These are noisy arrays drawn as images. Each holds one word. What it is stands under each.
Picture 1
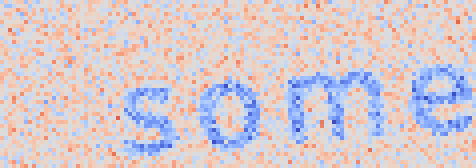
some
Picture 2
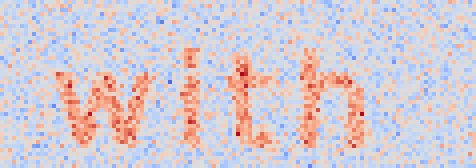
with
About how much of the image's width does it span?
two thirds
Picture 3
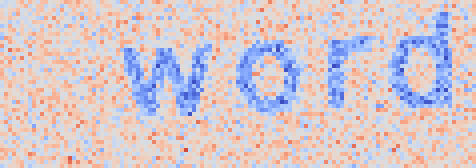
word
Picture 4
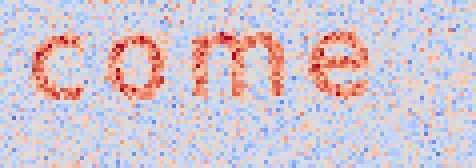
come
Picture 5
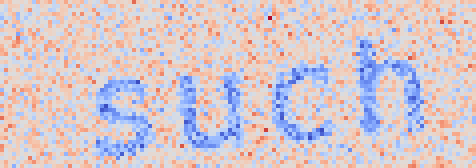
such
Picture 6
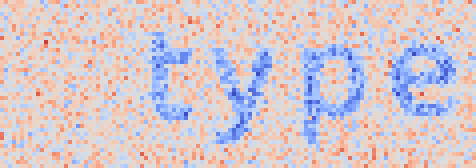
type
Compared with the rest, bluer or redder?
bluer
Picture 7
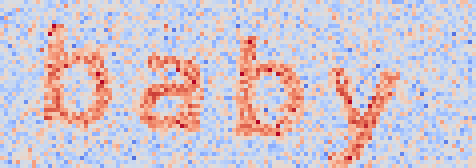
baby
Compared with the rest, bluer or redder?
redder
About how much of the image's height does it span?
nearly all
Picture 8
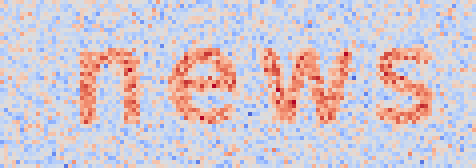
news
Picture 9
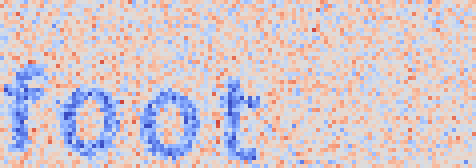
foot
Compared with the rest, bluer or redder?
bluer
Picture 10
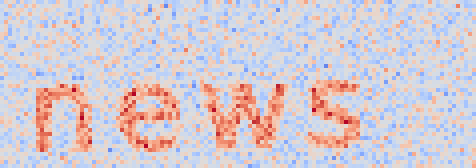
news
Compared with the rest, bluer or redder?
redder
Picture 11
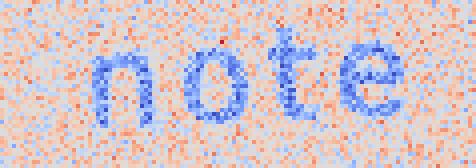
note
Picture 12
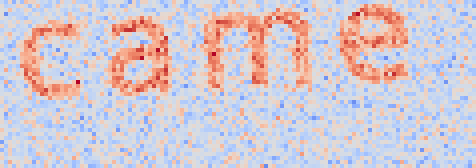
came
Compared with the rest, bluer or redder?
redder
